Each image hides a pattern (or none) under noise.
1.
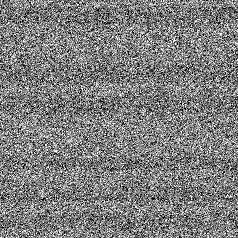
bands of rows
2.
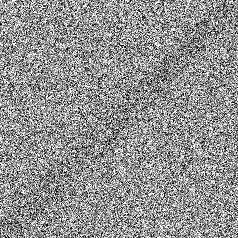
a diagonal band
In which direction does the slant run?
bottom left to top right
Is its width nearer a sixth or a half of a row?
a sixth
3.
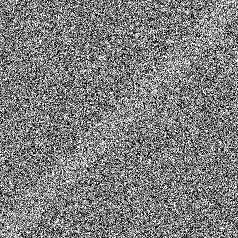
a diagonal band
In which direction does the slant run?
bottom left to top right
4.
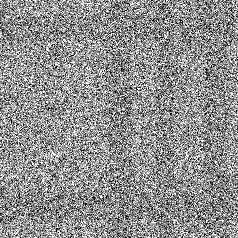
bands of rows crossing bands of columns
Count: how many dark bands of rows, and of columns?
2 and 3
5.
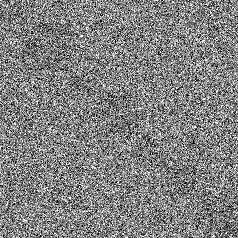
blocks along the diagonal
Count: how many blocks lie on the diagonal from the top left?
7
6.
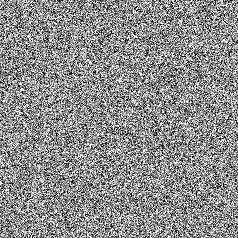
only noise
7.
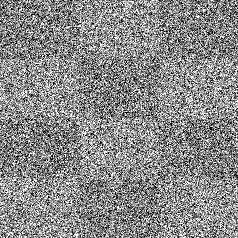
a checkerboard
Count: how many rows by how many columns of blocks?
4 by 3
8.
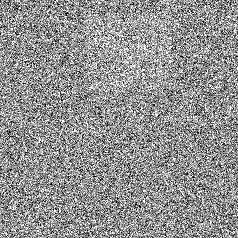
one block
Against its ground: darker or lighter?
lighter
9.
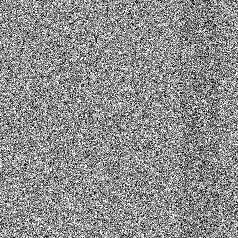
one band of columns
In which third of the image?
right
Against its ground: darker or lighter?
darker
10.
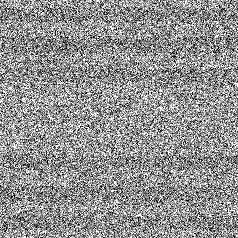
bands of rows
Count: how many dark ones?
6
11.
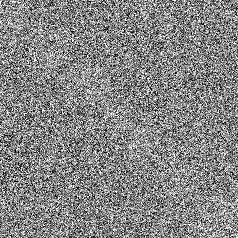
blocks along the diagonal
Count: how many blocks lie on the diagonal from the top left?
7
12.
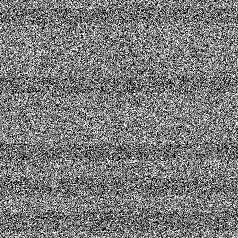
bands of rows
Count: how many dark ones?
5
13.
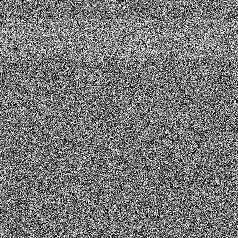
one band of rows
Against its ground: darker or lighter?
lighter
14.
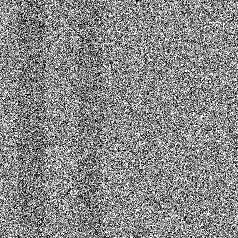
bands of columns
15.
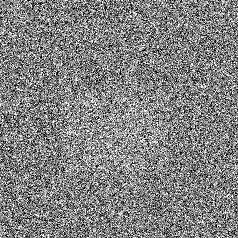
one block
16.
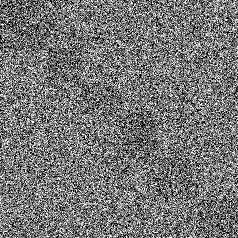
blocks along the diagonal
